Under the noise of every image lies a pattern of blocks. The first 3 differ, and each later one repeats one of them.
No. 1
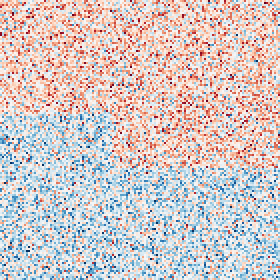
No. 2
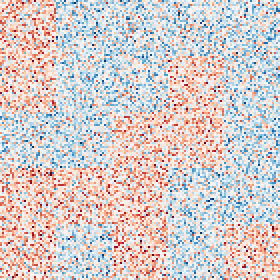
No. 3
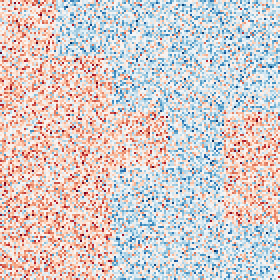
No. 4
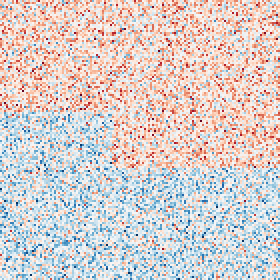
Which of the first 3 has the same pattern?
1
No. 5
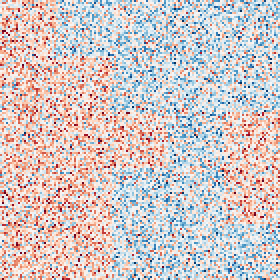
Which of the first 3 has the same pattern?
3
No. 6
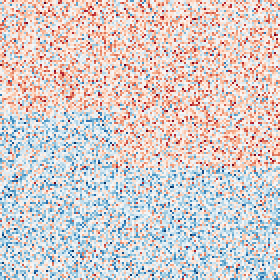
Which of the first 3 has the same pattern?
1
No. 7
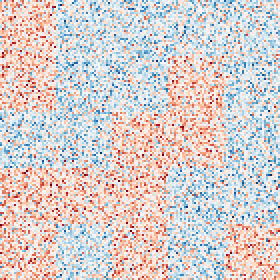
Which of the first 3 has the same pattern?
2
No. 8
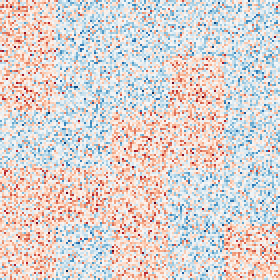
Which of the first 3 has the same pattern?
2
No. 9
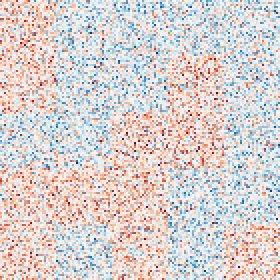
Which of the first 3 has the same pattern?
2
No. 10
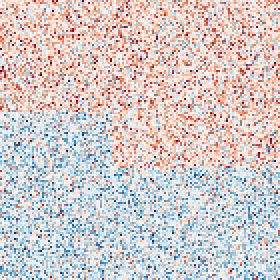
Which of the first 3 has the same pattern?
1
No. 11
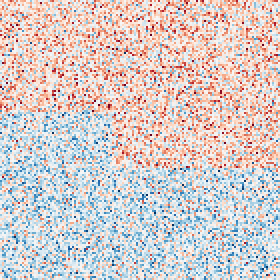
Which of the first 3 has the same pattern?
1
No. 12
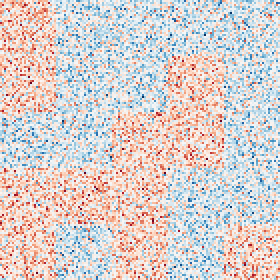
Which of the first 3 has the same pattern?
2
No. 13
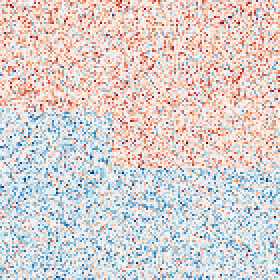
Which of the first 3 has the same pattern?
1
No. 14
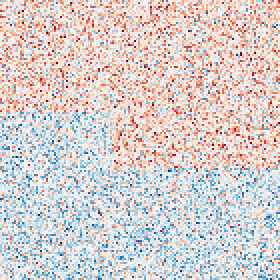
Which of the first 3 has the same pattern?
1
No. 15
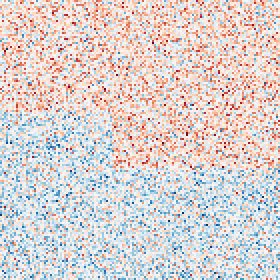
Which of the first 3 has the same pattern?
1
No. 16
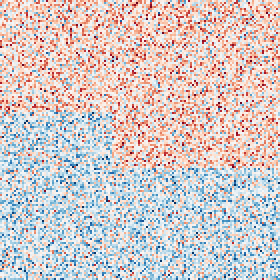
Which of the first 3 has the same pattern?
1
